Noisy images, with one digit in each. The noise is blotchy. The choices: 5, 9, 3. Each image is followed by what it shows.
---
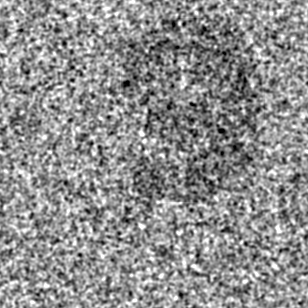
9
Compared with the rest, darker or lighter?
darker
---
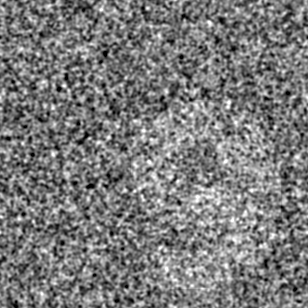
9
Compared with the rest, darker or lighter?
lighter
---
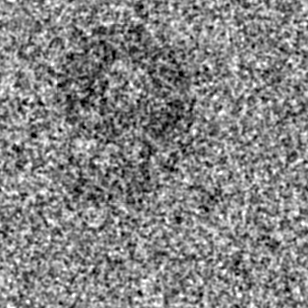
9
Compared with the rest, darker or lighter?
darker
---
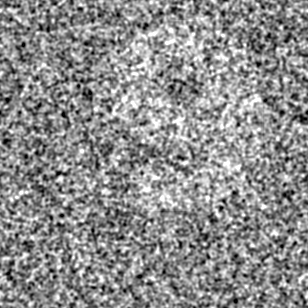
9
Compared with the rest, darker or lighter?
lighter
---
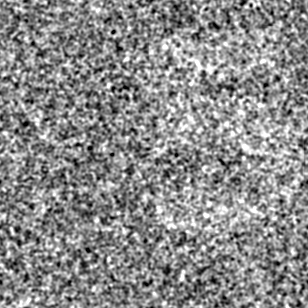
5
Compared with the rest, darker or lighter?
lighter
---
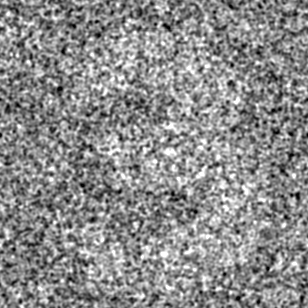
3
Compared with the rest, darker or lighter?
lighter
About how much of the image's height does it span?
nearly all
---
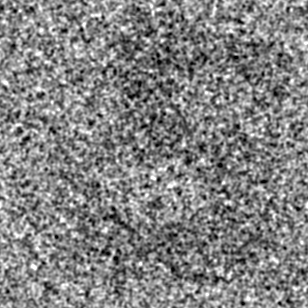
5
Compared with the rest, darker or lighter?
darker
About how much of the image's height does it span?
nearly all
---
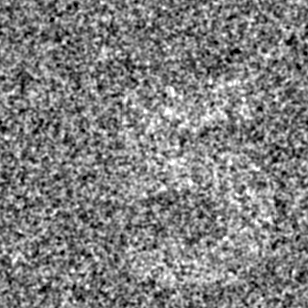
5
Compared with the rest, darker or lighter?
lighter
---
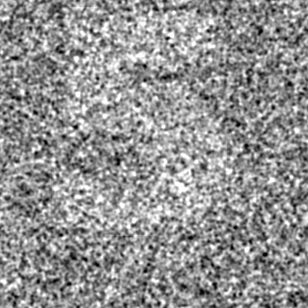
5
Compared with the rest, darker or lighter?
lighter
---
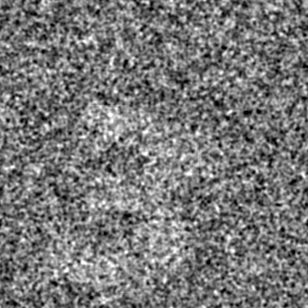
3
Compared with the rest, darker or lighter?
lighter
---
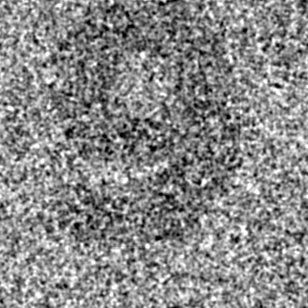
9
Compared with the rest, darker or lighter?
darker
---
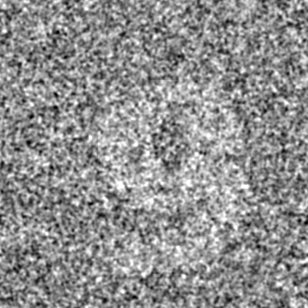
9
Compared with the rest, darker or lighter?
lighter
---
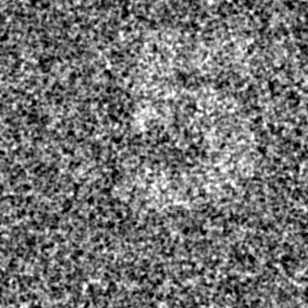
5
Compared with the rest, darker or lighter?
lighter
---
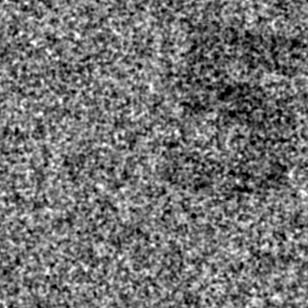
5
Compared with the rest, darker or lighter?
darker
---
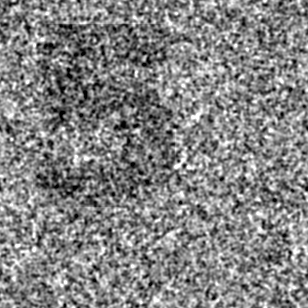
5
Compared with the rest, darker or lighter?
darker
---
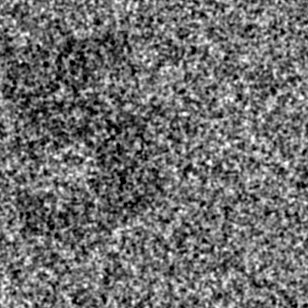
5
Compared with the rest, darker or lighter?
darker
